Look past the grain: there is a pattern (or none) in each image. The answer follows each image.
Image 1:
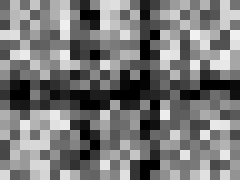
bands of rows crossing bands of columns
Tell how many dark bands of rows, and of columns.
1 and 2
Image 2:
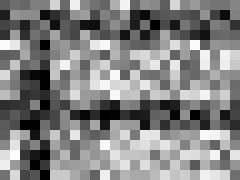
bands of rows crossing bands of columns
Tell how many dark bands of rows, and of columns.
2 and 1
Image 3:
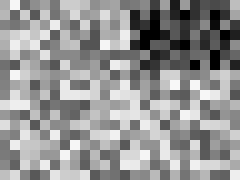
one block
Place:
top right
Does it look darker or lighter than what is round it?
darker
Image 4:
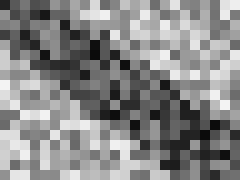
a diagonal band
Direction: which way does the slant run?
top left to bottom right
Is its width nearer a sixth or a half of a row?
a half
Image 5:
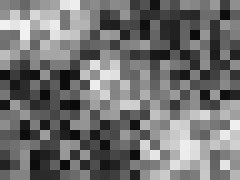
blocks along the diagonal
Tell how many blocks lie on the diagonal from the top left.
3
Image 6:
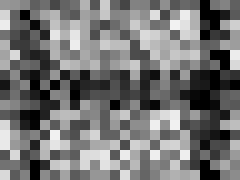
bands of rows crossing bands of columns
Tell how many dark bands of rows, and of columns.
1 and 2
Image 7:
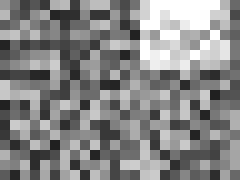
one block
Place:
top right
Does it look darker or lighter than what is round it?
lighter
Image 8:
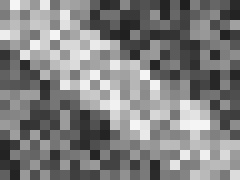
a diagonal band
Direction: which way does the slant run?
top left to bottom right
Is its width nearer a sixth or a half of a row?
a half
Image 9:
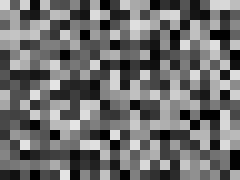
only noise
